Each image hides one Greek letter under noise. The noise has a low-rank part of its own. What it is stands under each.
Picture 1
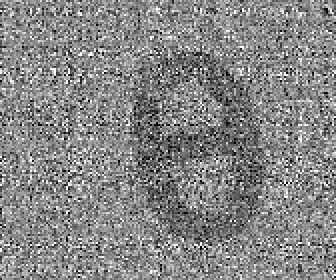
theta
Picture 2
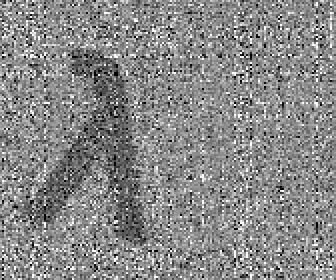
lambda
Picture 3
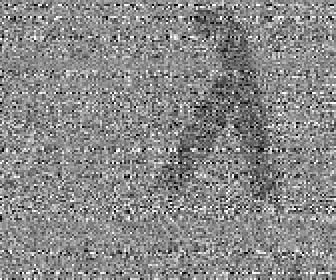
lambda
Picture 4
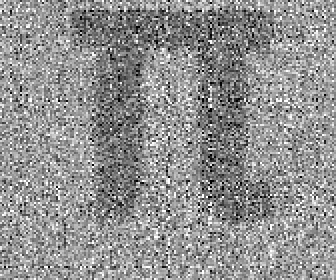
pi
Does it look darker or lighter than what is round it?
darker
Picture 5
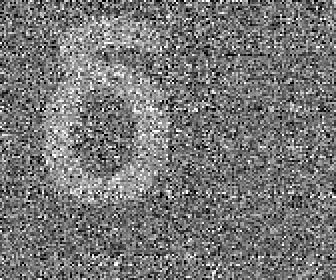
delta
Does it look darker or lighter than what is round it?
lighter
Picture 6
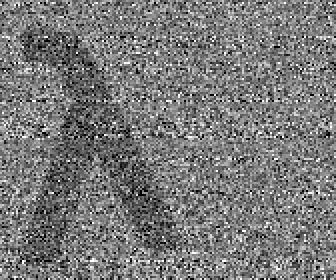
lambda
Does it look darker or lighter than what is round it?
darker
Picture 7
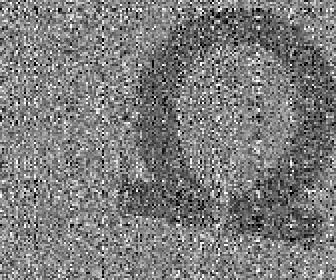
omega
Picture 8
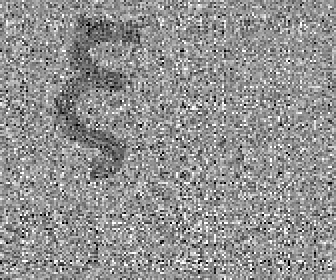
xi
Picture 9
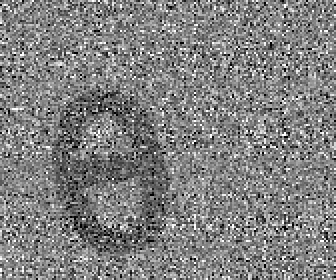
theta
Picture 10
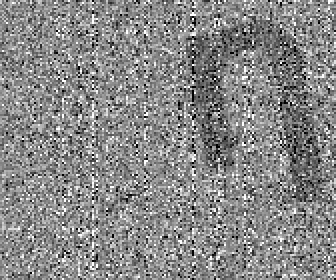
eta
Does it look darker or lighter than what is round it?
darker
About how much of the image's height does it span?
two thirds
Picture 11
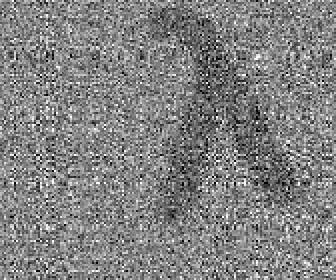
lambda
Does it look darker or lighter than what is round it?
darker
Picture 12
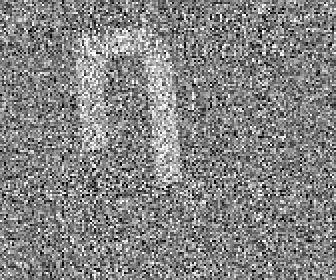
eta
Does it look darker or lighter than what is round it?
lighter
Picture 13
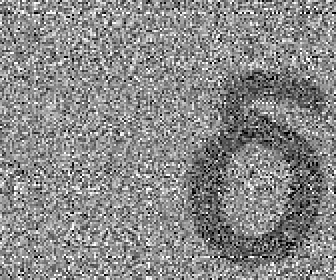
delta
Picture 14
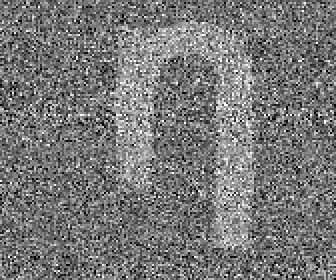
eta
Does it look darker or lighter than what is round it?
lighter
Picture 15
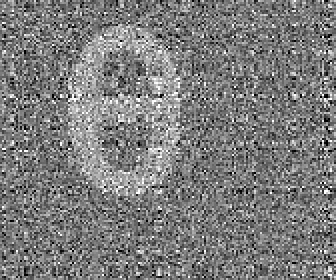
theta
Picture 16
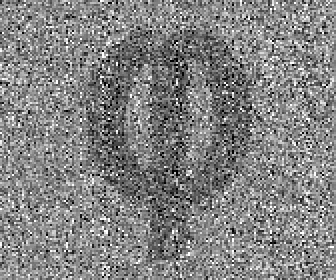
phi
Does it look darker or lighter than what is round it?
darker
